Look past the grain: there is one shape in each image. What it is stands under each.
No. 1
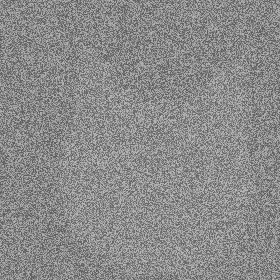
light cat's head
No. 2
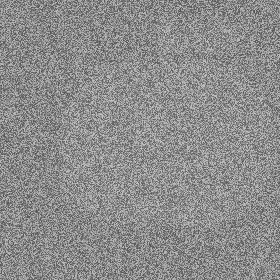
light apple
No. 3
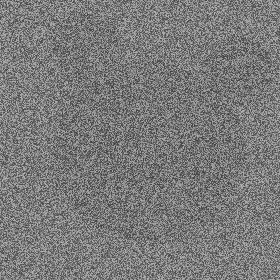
dark bear's head
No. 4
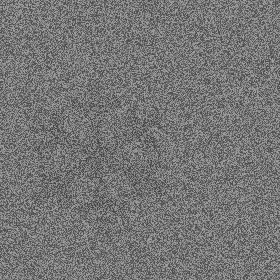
dark snowflake
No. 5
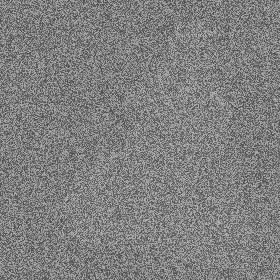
light chess pawn
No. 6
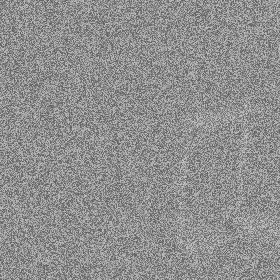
light pair of musical notes
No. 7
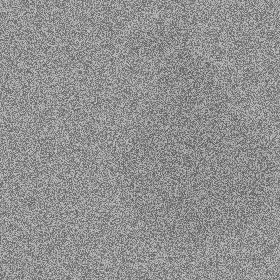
dark pear
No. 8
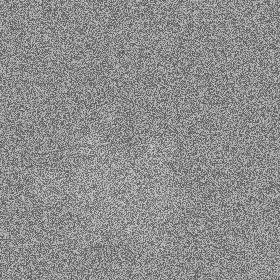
light turtle
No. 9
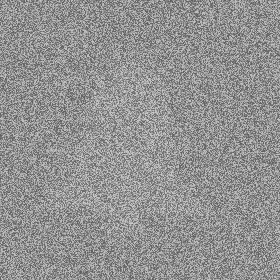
light bell
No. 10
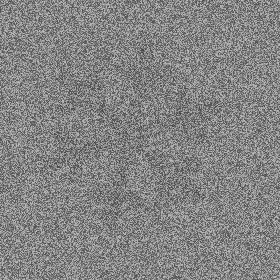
dark snowflake
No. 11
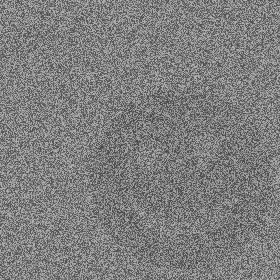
dark smiling face
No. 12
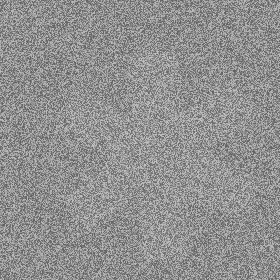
light asterisk
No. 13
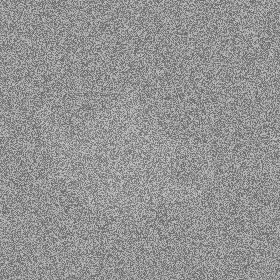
light teapot
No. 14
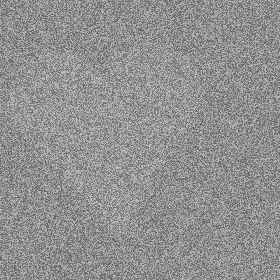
light heart
